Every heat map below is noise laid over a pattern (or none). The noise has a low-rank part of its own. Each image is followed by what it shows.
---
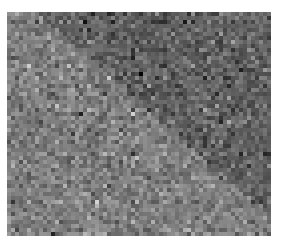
a sharp edge
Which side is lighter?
bottom left
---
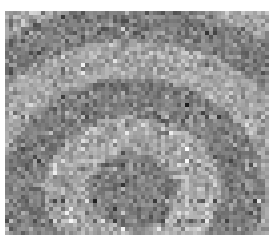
rings round one point
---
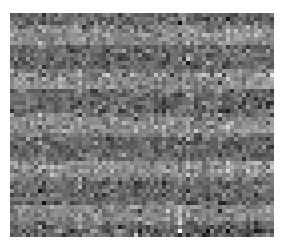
horizontal stripes
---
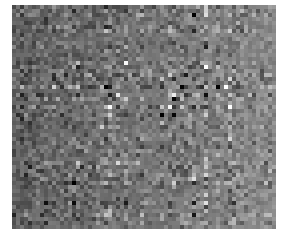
a smooth slope
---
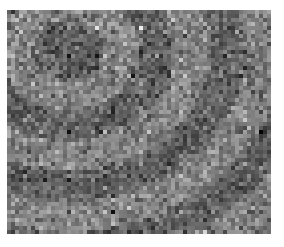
rings round one point
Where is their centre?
top left
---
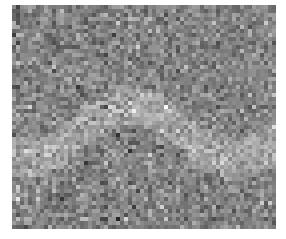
a wavy band
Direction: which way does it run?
left to right
